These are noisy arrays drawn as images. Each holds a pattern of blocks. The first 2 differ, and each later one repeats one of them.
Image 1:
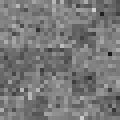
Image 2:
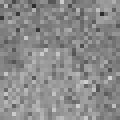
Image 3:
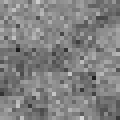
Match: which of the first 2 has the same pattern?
1
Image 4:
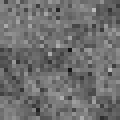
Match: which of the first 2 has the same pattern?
1
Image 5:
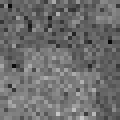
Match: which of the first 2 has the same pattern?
2
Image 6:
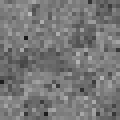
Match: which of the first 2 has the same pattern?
1
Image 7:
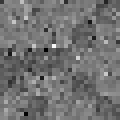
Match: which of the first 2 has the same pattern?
1
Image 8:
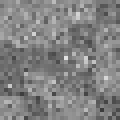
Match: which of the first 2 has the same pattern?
1
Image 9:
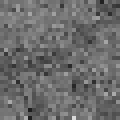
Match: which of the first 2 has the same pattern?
1
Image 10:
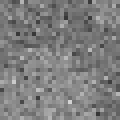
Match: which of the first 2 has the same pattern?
2
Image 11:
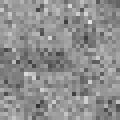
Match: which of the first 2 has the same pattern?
1
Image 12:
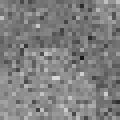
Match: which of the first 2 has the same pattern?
2
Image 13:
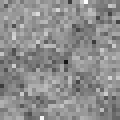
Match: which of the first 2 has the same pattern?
1
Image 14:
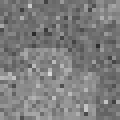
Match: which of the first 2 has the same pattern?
2
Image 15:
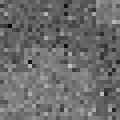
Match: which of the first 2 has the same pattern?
2
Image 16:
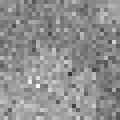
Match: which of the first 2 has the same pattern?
2
